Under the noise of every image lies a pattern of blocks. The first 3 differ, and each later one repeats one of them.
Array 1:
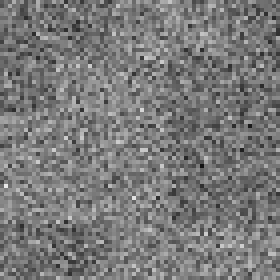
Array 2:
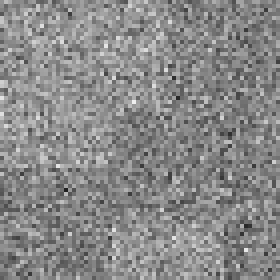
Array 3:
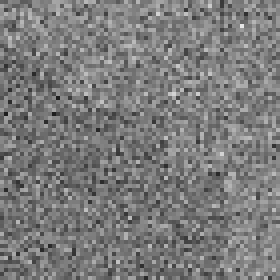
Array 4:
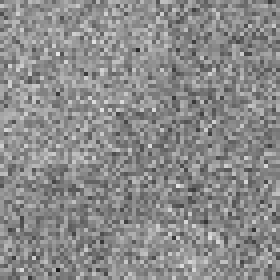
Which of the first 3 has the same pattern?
2
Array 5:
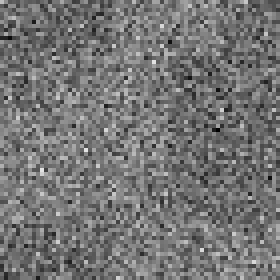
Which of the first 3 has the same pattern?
1
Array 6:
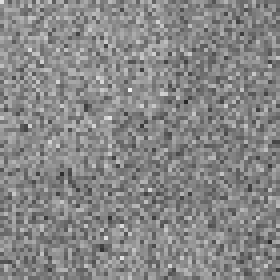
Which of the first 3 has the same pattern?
2
